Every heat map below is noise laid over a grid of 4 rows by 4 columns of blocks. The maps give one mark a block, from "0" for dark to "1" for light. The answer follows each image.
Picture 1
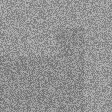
1 1 1 1
1 1 0 1
0 0 0 1
0 0 0 1
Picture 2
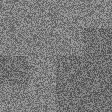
1 1 1 1
1 1 1 0
0 1 0 0
1 1 0 0
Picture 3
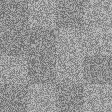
0 1 0 1
0 0 1 1
1 0 1 0
0 1 0 1
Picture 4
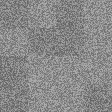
0 1 0 1
1 0 0 1
0 1 1 1
0 1 1 0
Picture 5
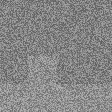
0 0 0 0
0 0 0 0
0 1 0 0
1 1 1 1
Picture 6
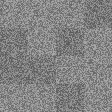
1 1 1 0
0 1 0 1
0 0 1 1
1 1 0 1
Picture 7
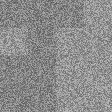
0 0 0 1
1 0 1 1
0 0 1 1
0 0 1 1
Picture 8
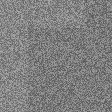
1 1 1 0
1 0 0 0
1 0 0 0
1 0 0 0
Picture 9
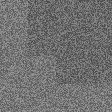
1 0 0 0
1 0 0 0
1 1 0 0
1 1 1 1
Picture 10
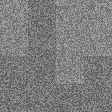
1 0 1 1
1 0 1 1
0 0 1 0
0 0 0 0
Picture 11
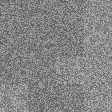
0 0 0 1
0 0 0 1
0 0 1 1
1 0 0 1
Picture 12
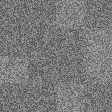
0 0 1 0
0 0 0 1
1 0 0 1
0 0 1 0
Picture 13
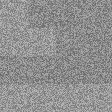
1 0 0 0
1 1 0 0
0 0 0 0
1 1 1 1
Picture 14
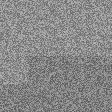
1 1 1 1
1 1 1 1
1 0 0 0
0 0 0 0
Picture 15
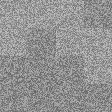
1 1 1 0
1 0 1 1
0 0 0 1
0 0 0 0
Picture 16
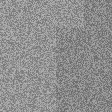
1 1 1 0
1 1 0 0
1 1 0 0
1 1 0 0
